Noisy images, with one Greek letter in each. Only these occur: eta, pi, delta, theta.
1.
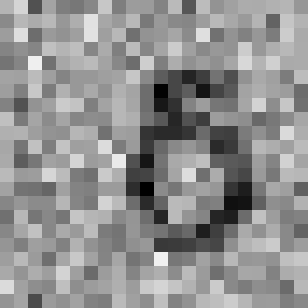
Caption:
dark delta
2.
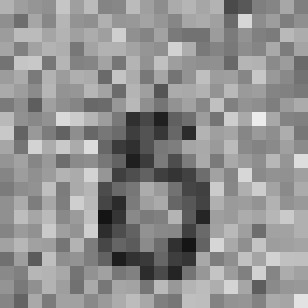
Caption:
dark delta
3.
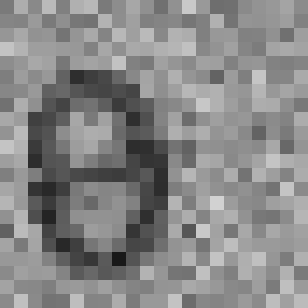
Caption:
dark theta
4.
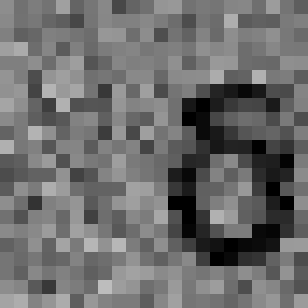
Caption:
dark delta
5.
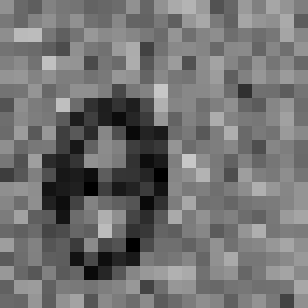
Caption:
dark theta
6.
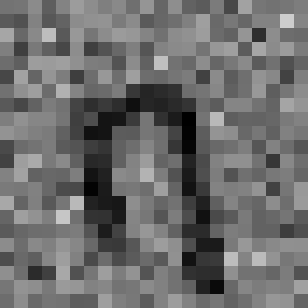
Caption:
dark eta
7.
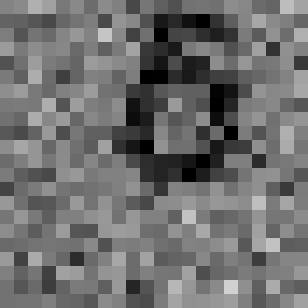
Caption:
dark delta
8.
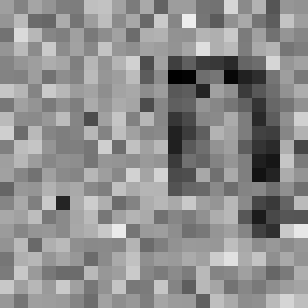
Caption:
dark eta
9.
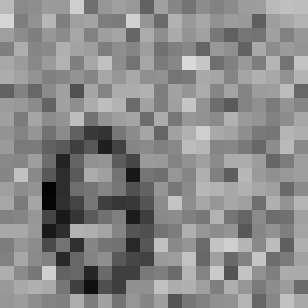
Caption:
dark theta
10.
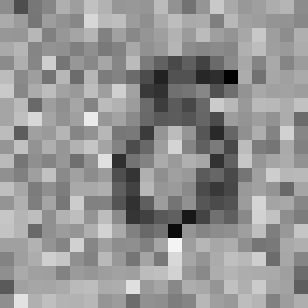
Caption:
dark delta
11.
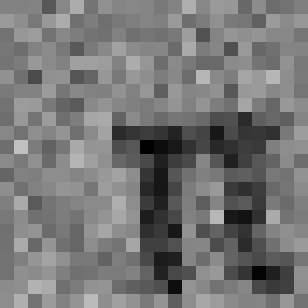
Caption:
dark pi
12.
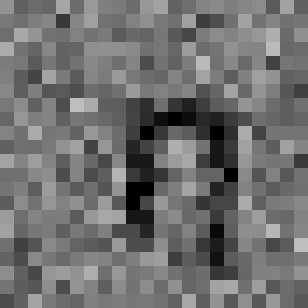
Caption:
dark eta
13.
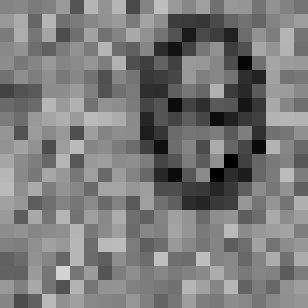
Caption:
dark theta
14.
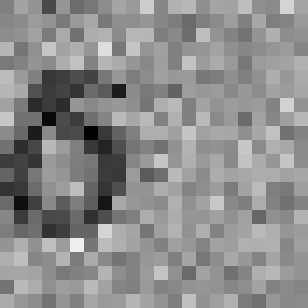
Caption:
dark delta
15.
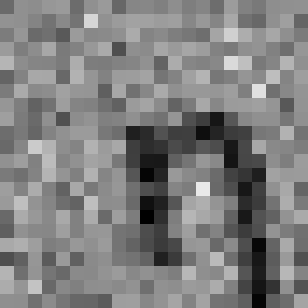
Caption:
dark eta
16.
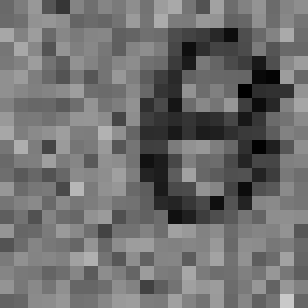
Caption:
dark theta
